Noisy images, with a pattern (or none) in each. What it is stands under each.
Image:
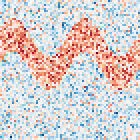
a wavy band
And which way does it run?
left to right
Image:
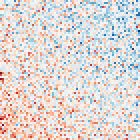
a smooth slope
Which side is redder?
bottom left
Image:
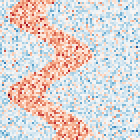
a wavy band
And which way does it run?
top to bottom
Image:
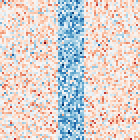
one vertical stripe
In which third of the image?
middle
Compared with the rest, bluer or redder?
bluer
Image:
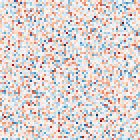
only noise
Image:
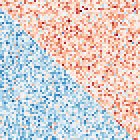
a sharp edge
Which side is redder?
top right
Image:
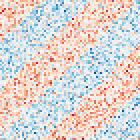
diagonal stripes
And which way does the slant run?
bottom left to top right
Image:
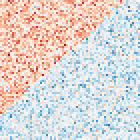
a sharp edge
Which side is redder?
top left
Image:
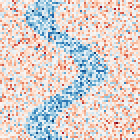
a wavy band
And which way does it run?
top to bottom
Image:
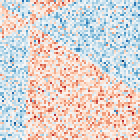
spokes from one point
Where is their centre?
top left
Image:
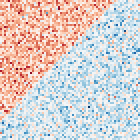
a sharp edge
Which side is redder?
top left
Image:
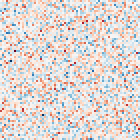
only noise
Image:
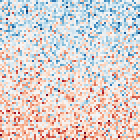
a smooth slope
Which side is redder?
bottom
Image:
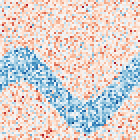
a wavy band
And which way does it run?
left to right
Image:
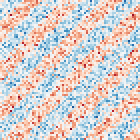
diagonal stripes
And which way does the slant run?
bottom left to top right
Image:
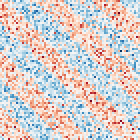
diagonal stripes
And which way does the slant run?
top left to bottom right
